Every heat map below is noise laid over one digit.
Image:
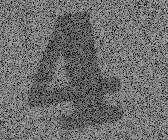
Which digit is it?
4
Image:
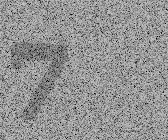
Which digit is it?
7
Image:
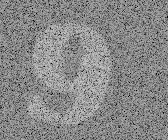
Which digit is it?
9
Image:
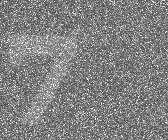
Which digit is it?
7
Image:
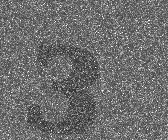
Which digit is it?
3
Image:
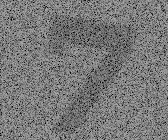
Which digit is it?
7
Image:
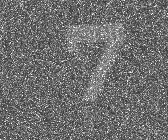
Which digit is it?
7
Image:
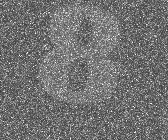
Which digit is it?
8
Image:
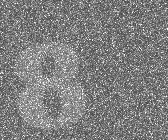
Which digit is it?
8
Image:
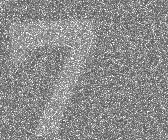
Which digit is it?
7
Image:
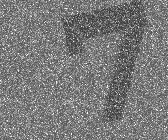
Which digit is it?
7
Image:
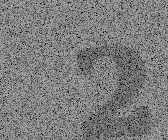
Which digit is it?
2
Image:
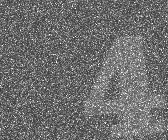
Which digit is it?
4
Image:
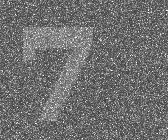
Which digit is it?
7
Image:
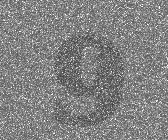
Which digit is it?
9
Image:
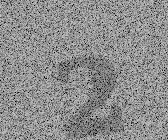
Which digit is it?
2
